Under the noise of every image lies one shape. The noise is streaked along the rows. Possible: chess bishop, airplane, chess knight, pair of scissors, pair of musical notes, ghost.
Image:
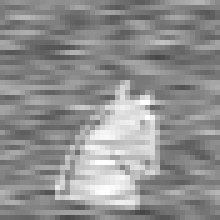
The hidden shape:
chess knight
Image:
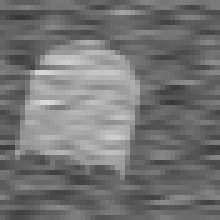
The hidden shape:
ghost
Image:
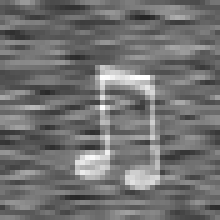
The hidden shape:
pair of musical notes
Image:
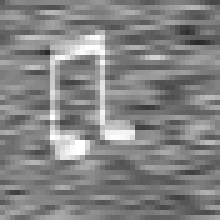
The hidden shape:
pair of musical notes
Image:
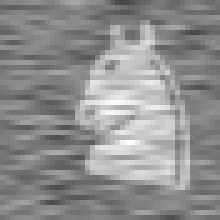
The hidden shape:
chess knight
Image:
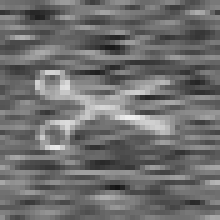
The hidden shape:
pair of scissors
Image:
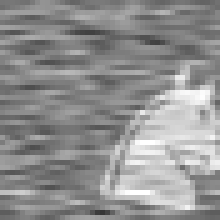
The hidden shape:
chess knight
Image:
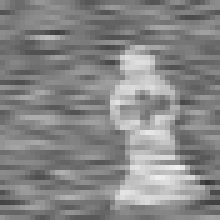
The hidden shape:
chess bishop
